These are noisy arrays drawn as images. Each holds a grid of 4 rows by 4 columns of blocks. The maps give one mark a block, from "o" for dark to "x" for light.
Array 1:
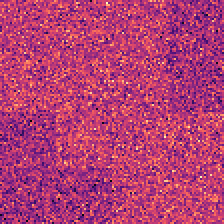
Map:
xxxo
xxxo
oxxx
ooxx
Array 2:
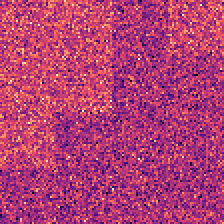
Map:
xxox
xxoo
xooo
oooo
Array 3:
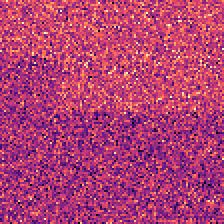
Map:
xxxx
oxxx
oooo
oooo
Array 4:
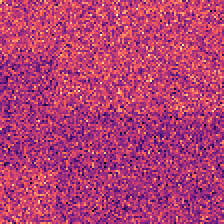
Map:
xxxx
oxxx
oooo
xooo
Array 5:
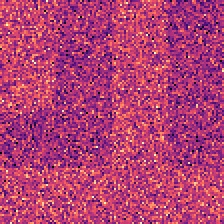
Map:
xoxo
xoxo
ooxo
xxxx
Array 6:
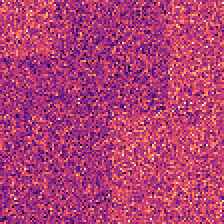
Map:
xoox
ooox
ooxx
ooxx
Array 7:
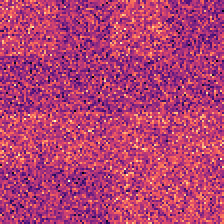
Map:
xoxo
oooo
xxxx
ooxx
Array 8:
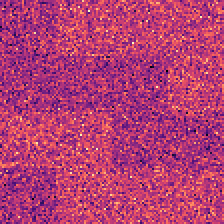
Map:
oxxx
ooox
xxoo
oxxx
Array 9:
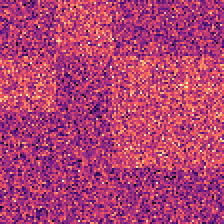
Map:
oxoo
xoxx
ooxx
oooo
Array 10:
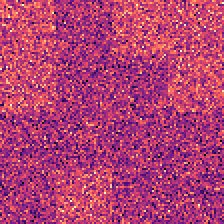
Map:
xoxx
xoox
oooo
oxoo
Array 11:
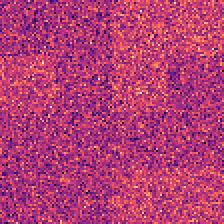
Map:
ooxx
xoxo
oooo
ooxx
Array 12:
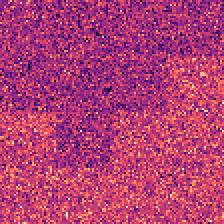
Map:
oooo
ooox
xoxx
xxxx
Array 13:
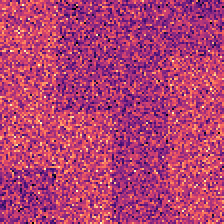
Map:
xooo
xoox
xxox
oxox
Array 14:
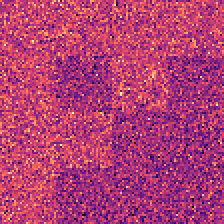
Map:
xxxx
xoxo
xxoo
xooo
